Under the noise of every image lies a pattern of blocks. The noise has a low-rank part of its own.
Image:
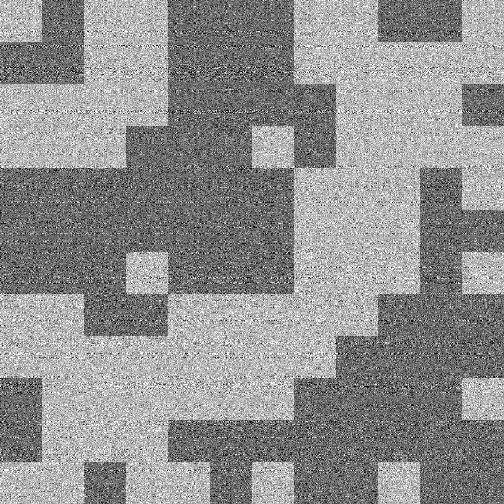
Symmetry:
mirrored about the diagonal from the top left
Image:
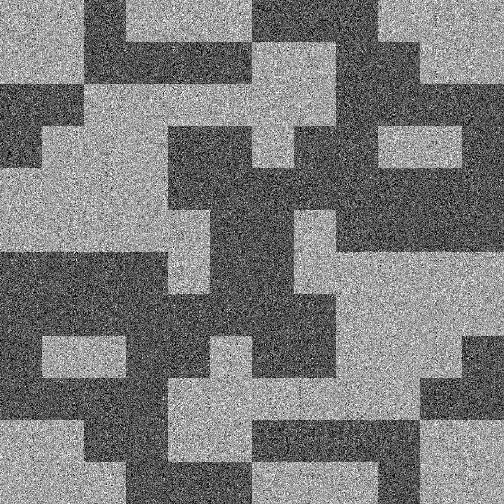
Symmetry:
the same after a half turn
